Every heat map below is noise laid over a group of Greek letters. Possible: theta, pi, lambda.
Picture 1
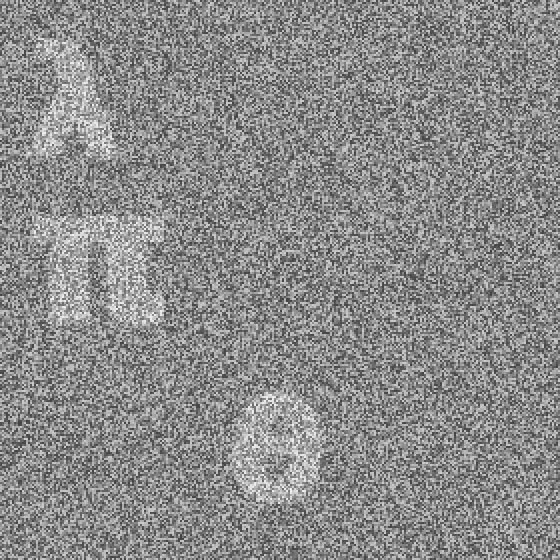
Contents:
top left: lambda; middle left: pi; bottom middle: theta
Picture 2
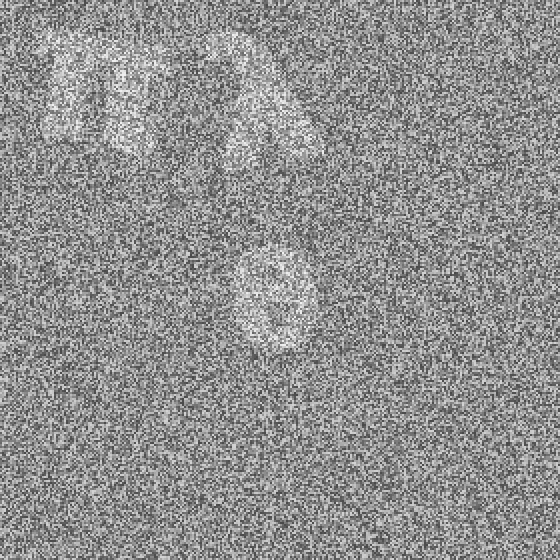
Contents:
top left: pi; top middle: lambda; centre: theta
